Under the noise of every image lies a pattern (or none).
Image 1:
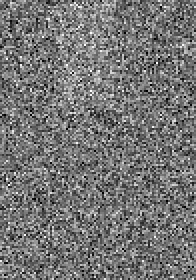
one block
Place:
top middle
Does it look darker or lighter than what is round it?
lighter
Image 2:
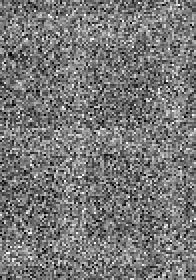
bands of rows crossing bands of columns
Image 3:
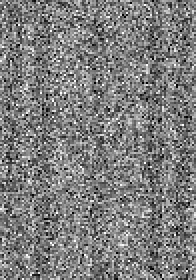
bands of columns
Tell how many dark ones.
5
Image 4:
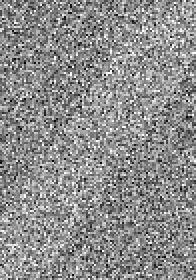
a diagonal band
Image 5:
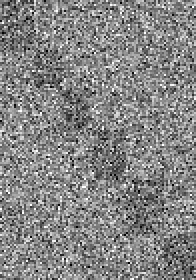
blocks along the diagonal
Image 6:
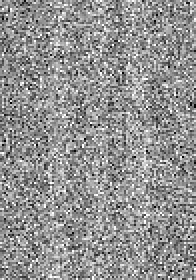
bands of columns
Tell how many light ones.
3
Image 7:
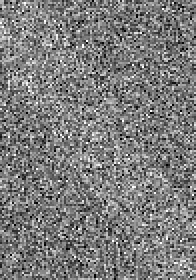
a diagonal band
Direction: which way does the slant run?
top left to bottom right
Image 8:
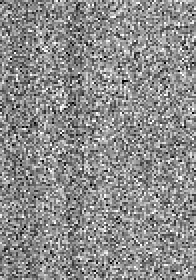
bands of columns
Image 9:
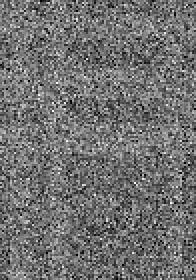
bands of rows crossing bands of columns
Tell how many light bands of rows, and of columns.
3 and 3
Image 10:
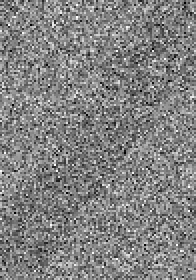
a diagonal band
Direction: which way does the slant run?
bottom left to top right
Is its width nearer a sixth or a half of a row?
a half
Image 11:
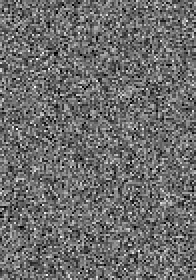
only noise
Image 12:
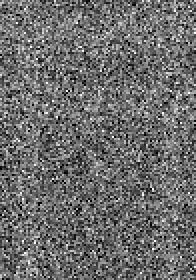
bands of rows crossing bands of columns
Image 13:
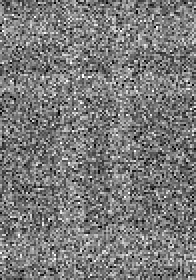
bands of rows crossing bands of columns
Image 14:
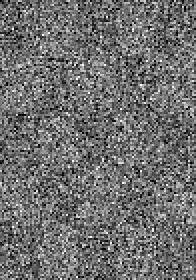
a checkerboard
